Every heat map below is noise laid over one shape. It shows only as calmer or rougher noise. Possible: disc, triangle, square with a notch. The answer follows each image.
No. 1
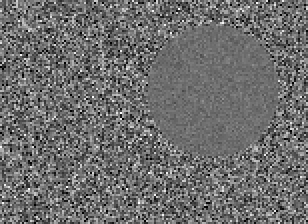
disc
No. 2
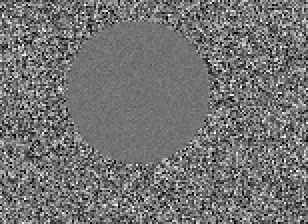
disc
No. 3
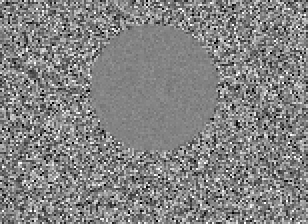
disc
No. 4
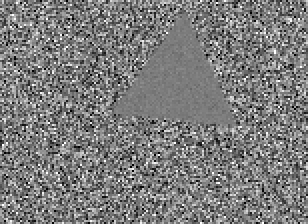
triangle
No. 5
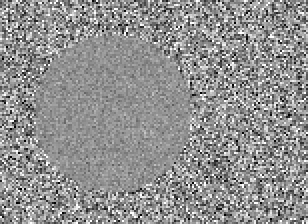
disc
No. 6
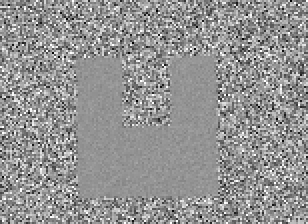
square with a notch
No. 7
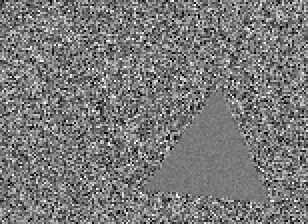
triangle
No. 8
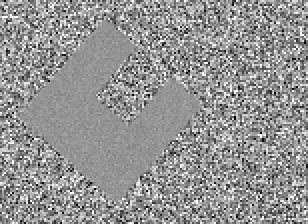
square with a notch
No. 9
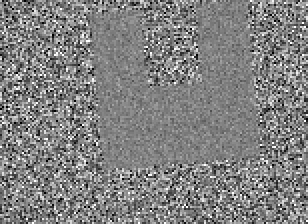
square with a notch
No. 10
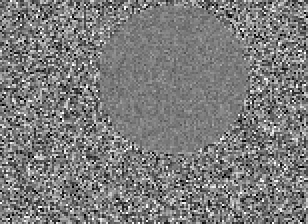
disc
